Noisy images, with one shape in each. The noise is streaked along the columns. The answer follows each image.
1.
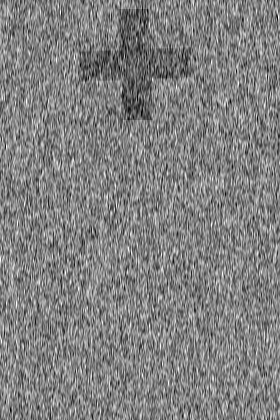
cross
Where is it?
top middle
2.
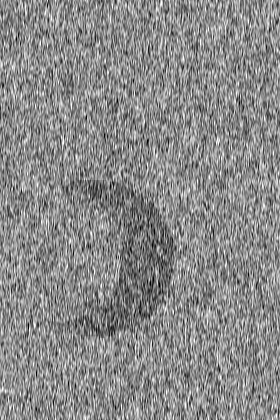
crescent
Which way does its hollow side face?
left
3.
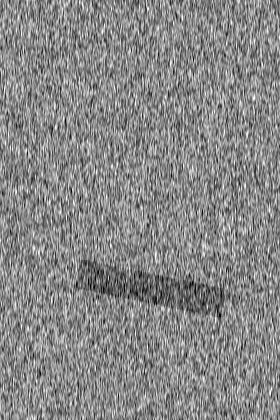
bar
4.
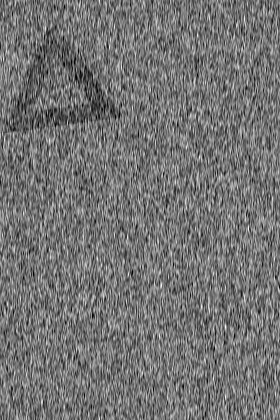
triangle frame
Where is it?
top left
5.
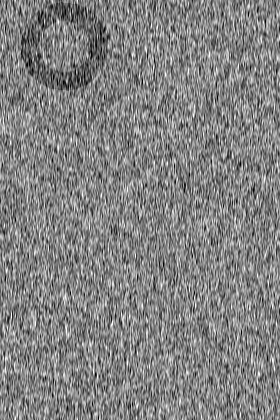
ring
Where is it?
top left
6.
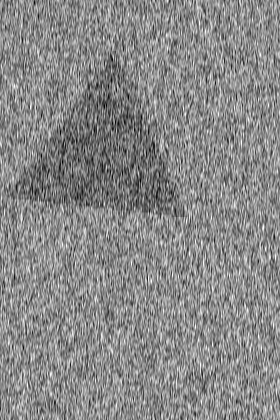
triangle
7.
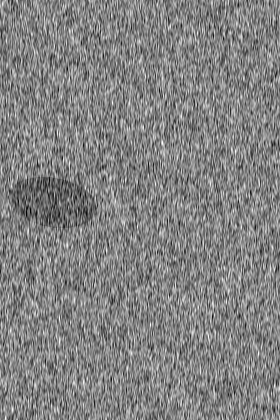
ellipse
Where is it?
middle left
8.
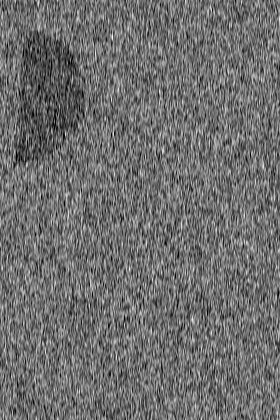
half disc
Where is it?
top left
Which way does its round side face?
right
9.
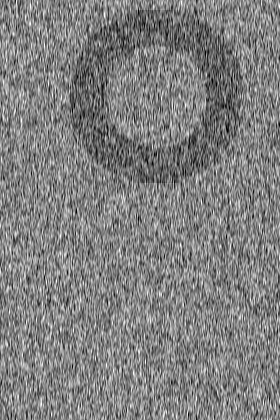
ring
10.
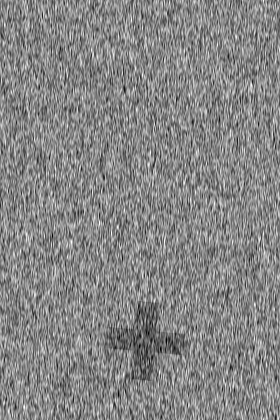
cross
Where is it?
bottom middle
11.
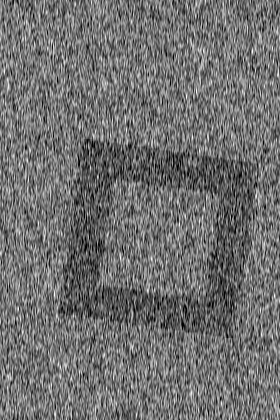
square frame
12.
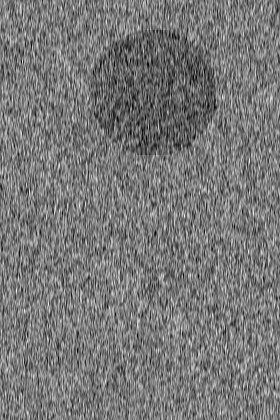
disc
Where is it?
top middle
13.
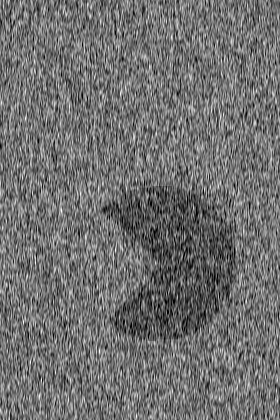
disc with a wedge cut out
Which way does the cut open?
left
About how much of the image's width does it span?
half
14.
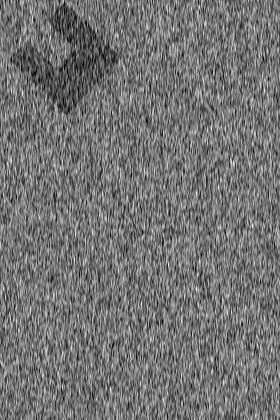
square with a notch
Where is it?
top left
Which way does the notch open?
up and left
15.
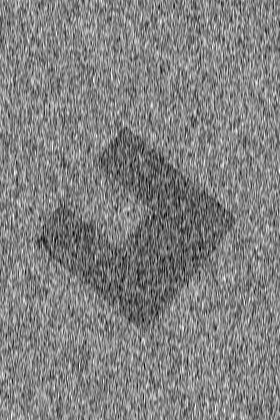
square with a notch
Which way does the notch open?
up and left
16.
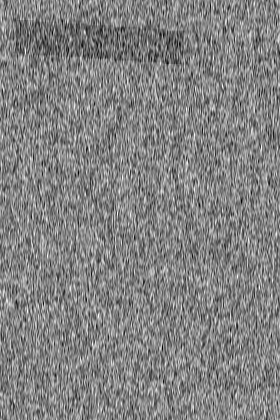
bar
